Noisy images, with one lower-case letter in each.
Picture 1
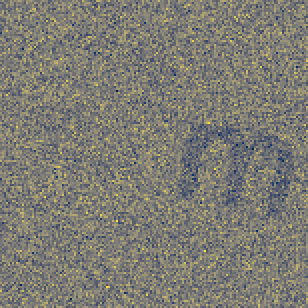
m
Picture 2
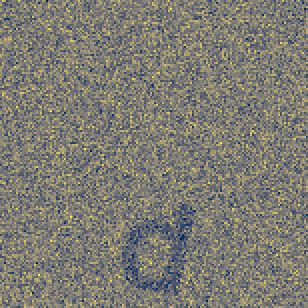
d
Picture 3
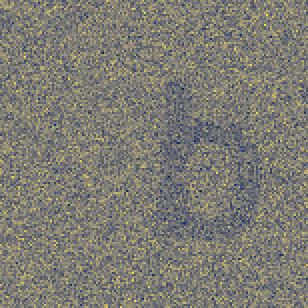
b
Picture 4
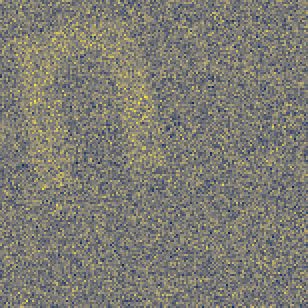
n
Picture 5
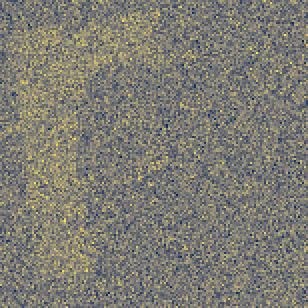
r
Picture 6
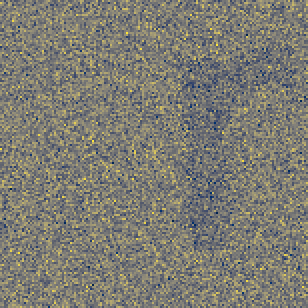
r
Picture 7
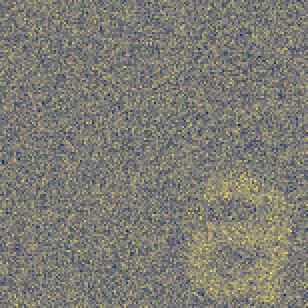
a
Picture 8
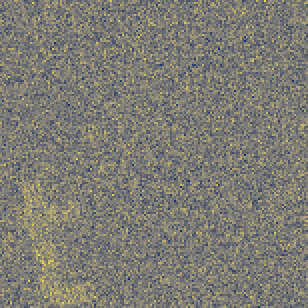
t
